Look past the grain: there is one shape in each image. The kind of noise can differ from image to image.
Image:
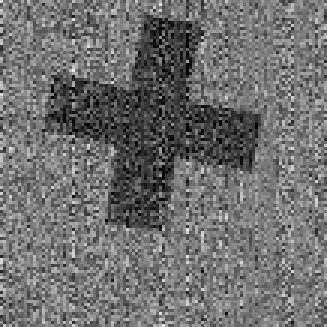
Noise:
columns of uneven size
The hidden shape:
cross
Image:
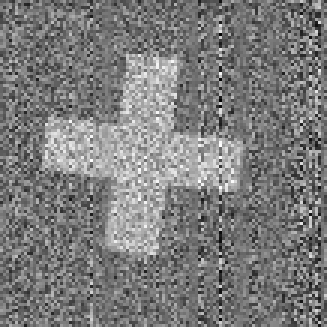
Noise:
columns of uneven size
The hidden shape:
cross
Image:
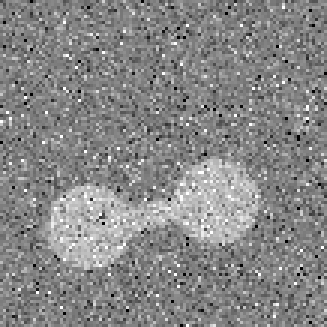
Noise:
heavy tails
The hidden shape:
dumbbell
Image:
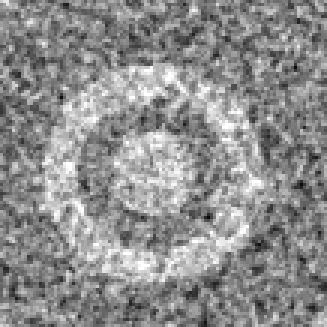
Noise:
blotchy
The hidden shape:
bullseye
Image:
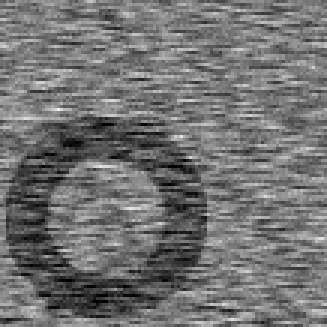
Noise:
streaked along the rows
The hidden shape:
ring
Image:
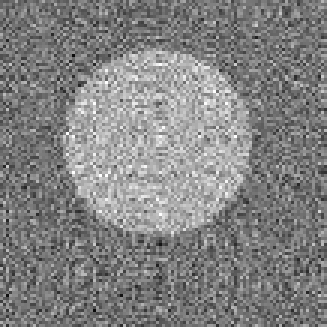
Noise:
low rank plus noise
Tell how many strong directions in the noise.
three or four
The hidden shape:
disc
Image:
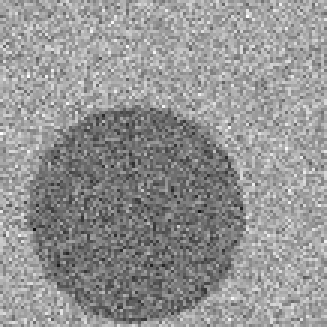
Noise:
independent entries
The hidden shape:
disc
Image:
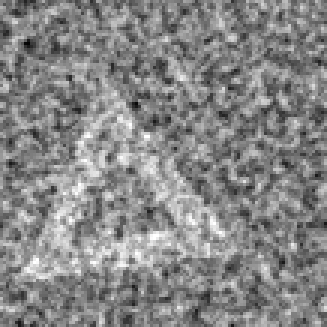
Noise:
blotchy
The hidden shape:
triangle frame
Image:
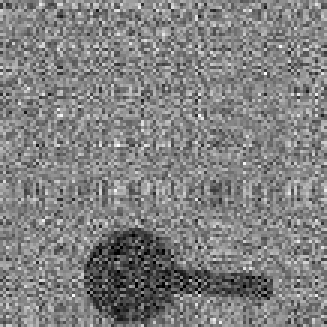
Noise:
low rank plus noise
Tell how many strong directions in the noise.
two
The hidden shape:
lollipop
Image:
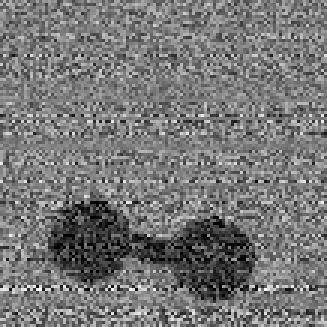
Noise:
rows of uneven size
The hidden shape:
dumbbell
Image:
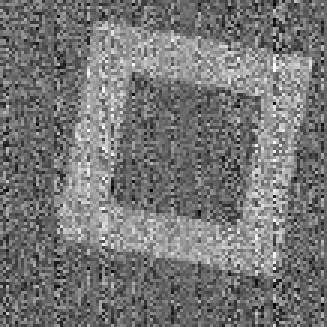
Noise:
columns of uneven size
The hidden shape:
square frame
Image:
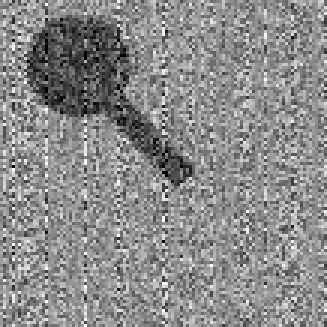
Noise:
columns of uneven size
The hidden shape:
lollipop
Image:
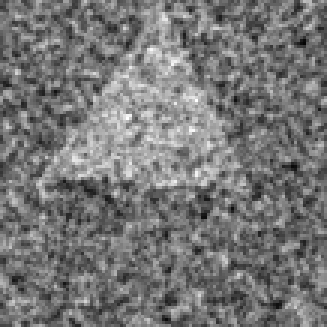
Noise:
blotchy
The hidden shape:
triangle
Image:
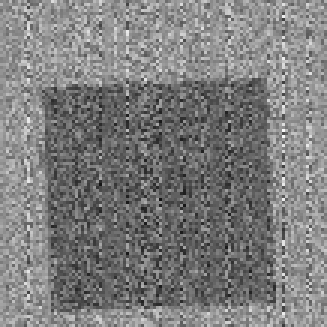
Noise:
columns of uneven size
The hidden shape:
square
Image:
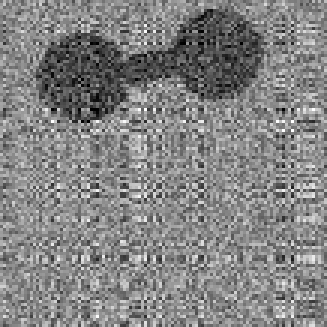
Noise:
low rank plus noise
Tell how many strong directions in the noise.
one
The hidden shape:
dumbbell
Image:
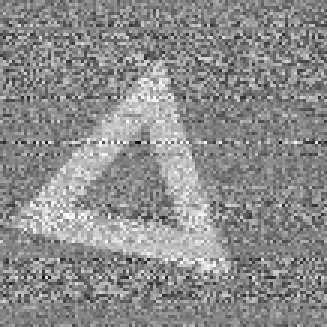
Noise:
rows of uneven size
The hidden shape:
triangle frame
